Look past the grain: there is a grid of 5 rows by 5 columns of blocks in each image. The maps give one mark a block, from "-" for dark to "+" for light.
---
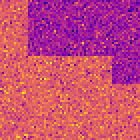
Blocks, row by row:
+ - - - -
+ - - - -
+ + + + -
+ + + + +
+ + + + +
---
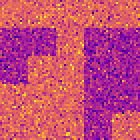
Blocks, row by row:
+ + + + +
- - + - -
- + + - -
+ + + - -
+ + + - +
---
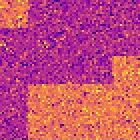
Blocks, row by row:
+ - - - -
- - - - -
- - - - +
- + + + +
- + + + +
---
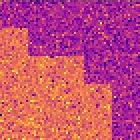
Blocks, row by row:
- - - - -
+ - - - -
+ + + - -
+ + + + -
+ + + + -
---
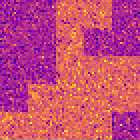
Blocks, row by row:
- - + + -
- - + - -
- - + + +
- + + + +
+ + + + -
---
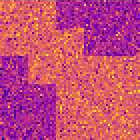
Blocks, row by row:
+ + - - -
+ + + - -
- + + + +
- - + + +
- - + + +
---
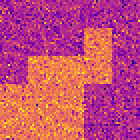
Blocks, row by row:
- - - - -
- - - + -
- + + + -
+ + + - -
+ + + - -
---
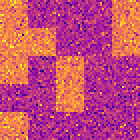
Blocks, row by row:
+ - - - +
+ + - - +
+ - + - -
- - + - -
+ - - - -
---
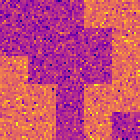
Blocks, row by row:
- - - + +
- - - - +
+ - - - +
+ + - + +
+ + - + -
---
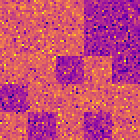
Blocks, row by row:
+ + + - -
+ + + - -
+ + - + -
- + + + +
+ - + - +
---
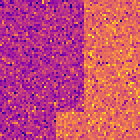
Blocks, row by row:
- - - + +
- - - + +
- - - + +
- - - + +
- - + + +
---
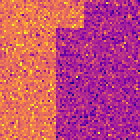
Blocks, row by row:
+ + + - -
+ + - - -
+ + - - -
+ + - - -
+ + - - -
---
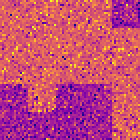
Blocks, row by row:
+ + + + -
+ + + + +
+ + + + +
- + - - +
- - - - +
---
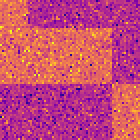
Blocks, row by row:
+ - - - -
+ + + + -
+ + + + -
- - - - +
- - - - +
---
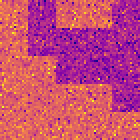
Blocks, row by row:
+ - + + -
+ - - - -
+ + - - -
+ + + + -
+ + + + +
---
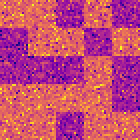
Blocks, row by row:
+ + - + -
- + + - +
- - - + -
+ + + + -
+ + - + +
